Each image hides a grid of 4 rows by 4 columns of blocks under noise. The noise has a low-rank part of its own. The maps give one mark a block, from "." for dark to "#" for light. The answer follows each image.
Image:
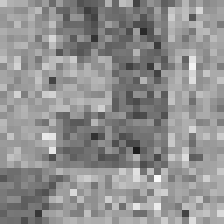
# . . #
# # . #
# . . #
. # # #
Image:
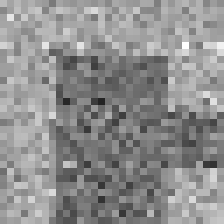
# # # #
# . . #
# . . .
# . . #
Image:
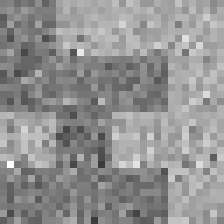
. # # #
. . . #
# . # #
. . . #
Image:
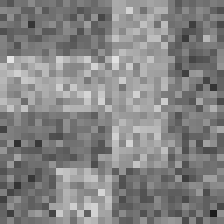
. . # .
# # # .
. . # .
. # . .
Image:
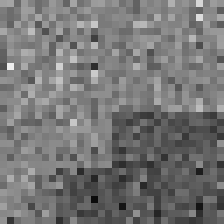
# # # #
# # # #
# # . .
# . . .
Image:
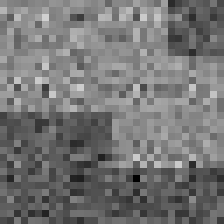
# # # .
# # # #
. . # #
. . . .
